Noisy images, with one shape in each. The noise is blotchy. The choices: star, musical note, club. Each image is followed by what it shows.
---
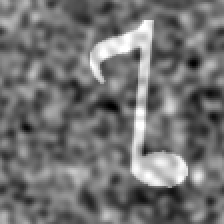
musical note
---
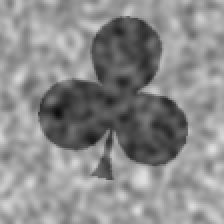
club
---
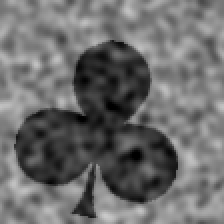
club
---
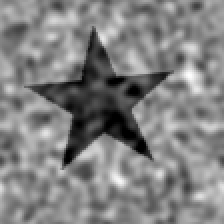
star
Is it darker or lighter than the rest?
darker
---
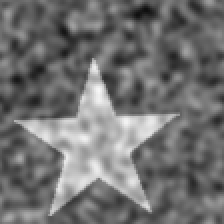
star
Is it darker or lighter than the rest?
lighter
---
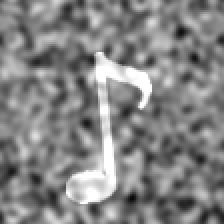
musical note
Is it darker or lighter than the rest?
lighter
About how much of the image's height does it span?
two thirds
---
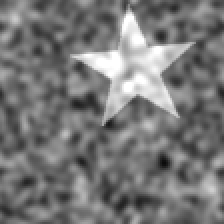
star
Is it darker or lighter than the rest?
lighter
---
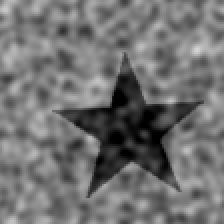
star
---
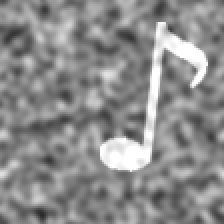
musical note
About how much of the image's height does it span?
two thirds
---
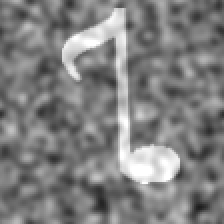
musical note
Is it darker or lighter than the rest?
lighter
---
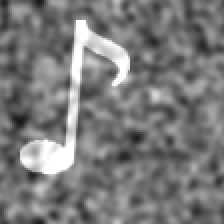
musical note
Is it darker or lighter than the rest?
lighter
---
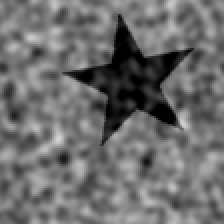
star
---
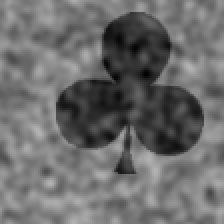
club
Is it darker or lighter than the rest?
darker
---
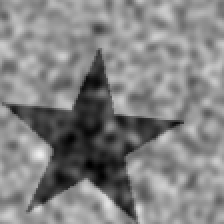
star
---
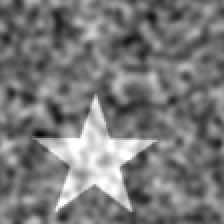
star
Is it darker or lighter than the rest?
lighter
